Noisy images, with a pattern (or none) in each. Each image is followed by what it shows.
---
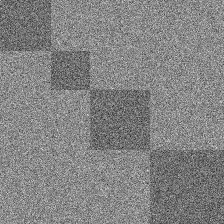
blocks along the diagonal
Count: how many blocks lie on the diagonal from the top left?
4
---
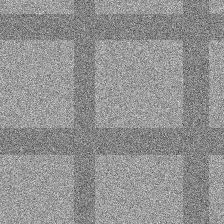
bands of rows crossing bands of columns
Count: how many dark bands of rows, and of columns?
2 and 2
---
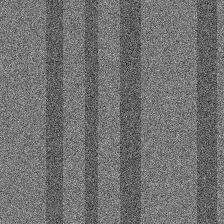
bands of columns
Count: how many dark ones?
4
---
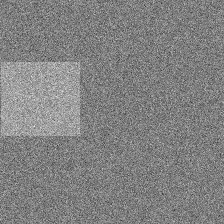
one block
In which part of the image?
middle left
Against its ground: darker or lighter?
lighter
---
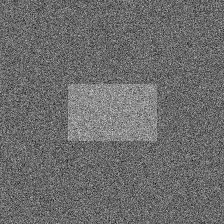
one block
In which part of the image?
centre
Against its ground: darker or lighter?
lighter
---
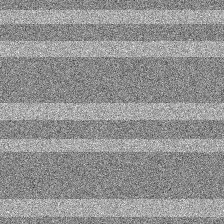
bands of rows
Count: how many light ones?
5
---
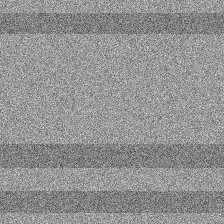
bands of rows
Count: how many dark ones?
3
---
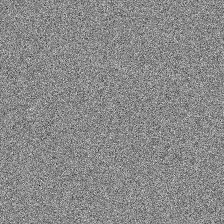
only noise
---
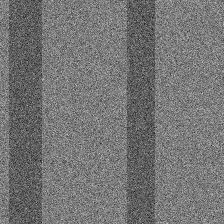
bands of columns
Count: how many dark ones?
2
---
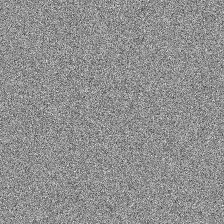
only noise
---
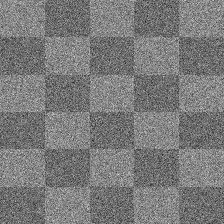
a checkerboard
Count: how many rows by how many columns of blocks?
6 by 5
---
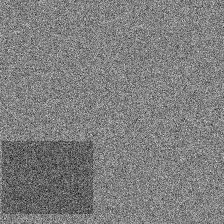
one block
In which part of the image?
bottom left
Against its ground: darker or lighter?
darker
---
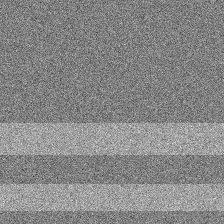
bands of rows
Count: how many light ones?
2
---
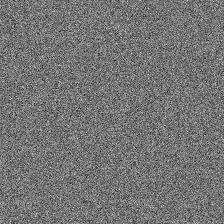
only noise
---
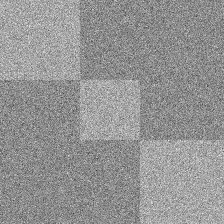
blocks along the diagonal
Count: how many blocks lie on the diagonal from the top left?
3
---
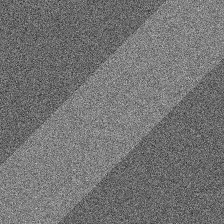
a diagonal band
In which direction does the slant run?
bottom left to top right
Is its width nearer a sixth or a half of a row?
a half
